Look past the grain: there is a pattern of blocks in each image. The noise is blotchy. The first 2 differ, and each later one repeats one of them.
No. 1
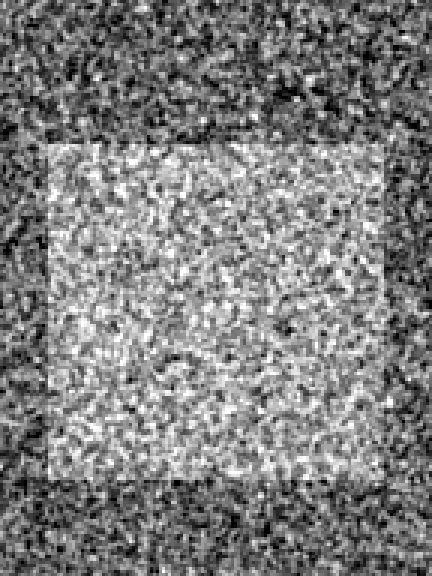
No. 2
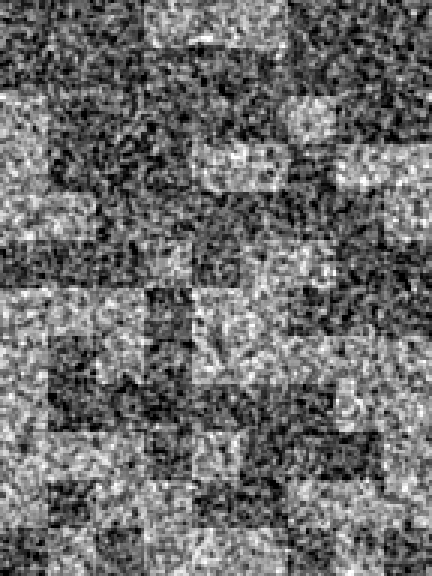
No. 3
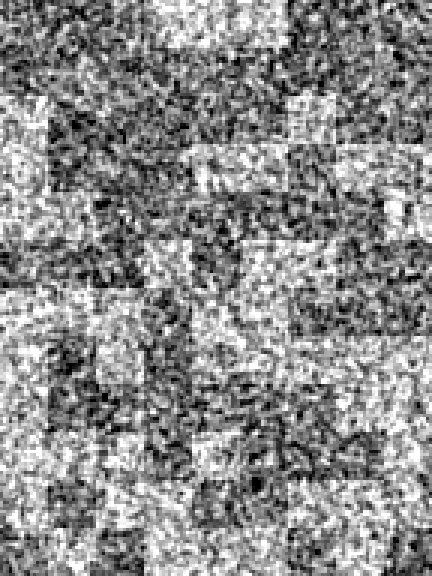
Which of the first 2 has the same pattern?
2
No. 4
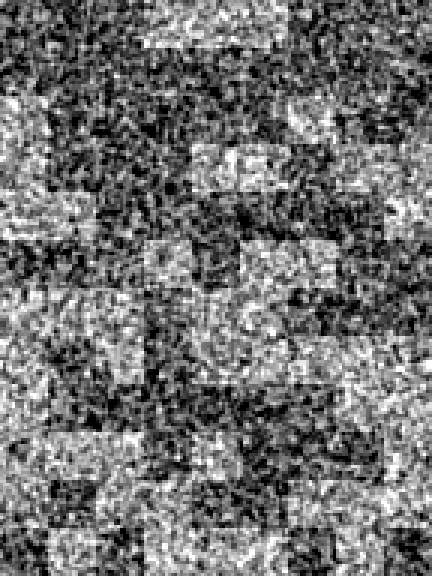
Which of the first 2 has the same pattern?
2
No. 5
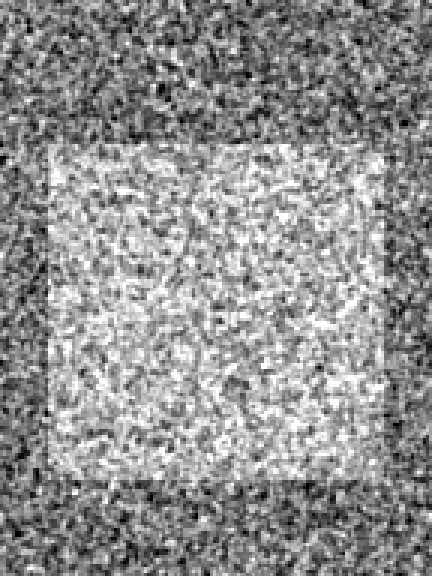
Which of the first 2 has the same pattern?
1
